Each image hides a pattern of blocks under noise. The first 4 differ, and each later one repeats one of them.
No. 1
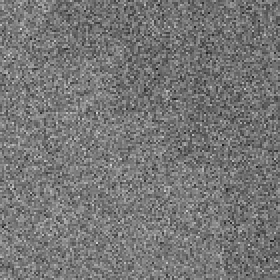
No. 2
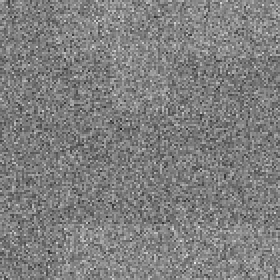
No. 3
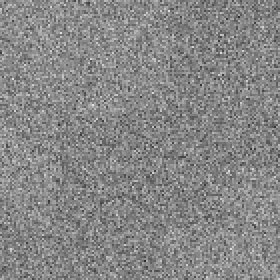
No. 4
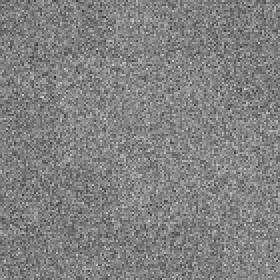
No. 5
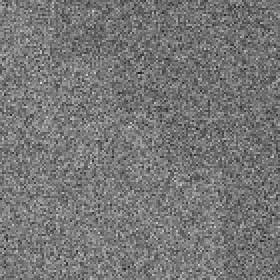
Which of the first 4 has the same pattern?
1
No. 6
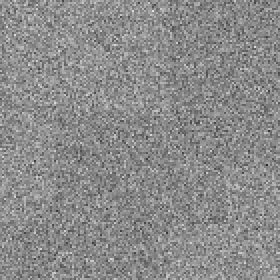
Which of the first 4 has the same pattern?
3
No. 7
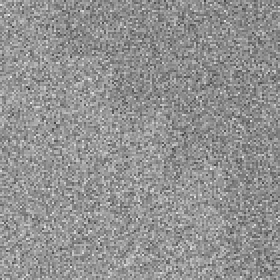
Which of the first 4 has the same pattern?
1
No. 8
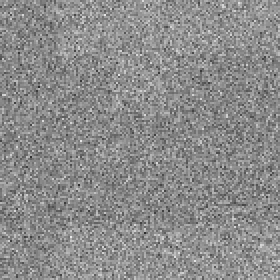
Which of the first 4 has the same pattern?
2
